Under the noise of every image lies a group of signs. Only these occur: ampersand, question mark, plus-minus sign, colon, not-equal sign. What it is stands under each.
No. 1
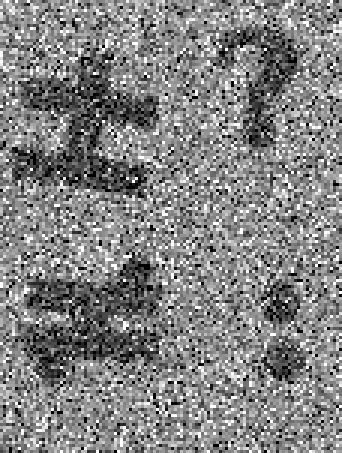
top left: plus-minus sign; top right: question mark; bottom left: not-equal sign; bottom right: colon
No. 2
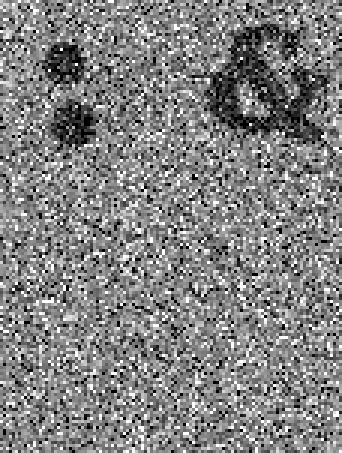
top left: colon; top right: ampersand
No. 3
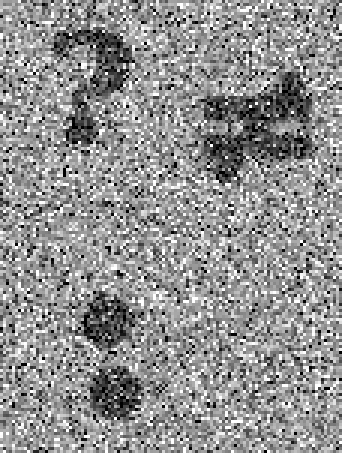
top left: question mark; top right: not-equal sign; bottom left: colon
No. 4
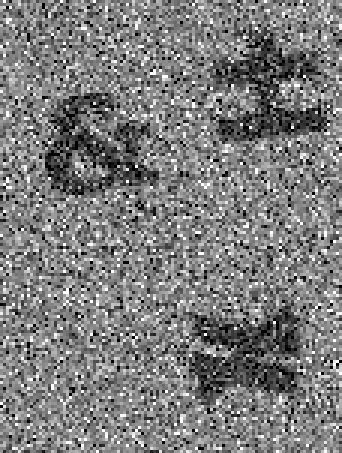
top left: ampersand; top right: plus-minus sign; bottom right: not-equal sign
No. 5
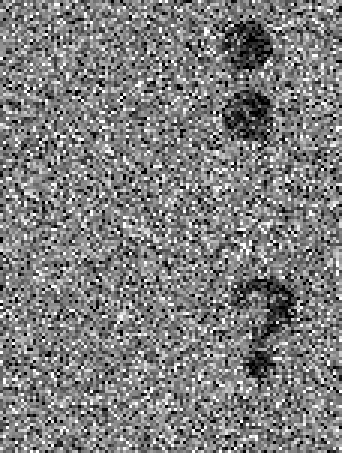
top right: colon; bottom right: question mark
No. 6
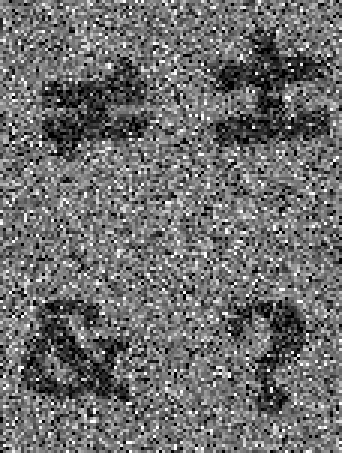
top left: not-equal sign; top right: plus-minus sign; bottom left: ampersand; bottom right: question mark
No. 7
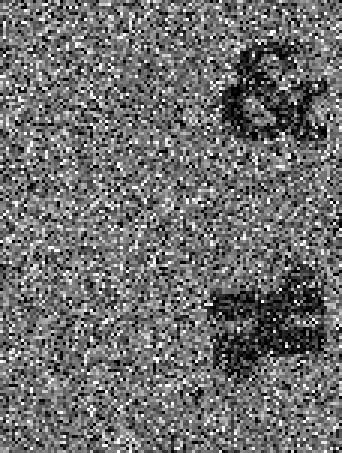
top right: ampersand; bottom right: not-equal sign
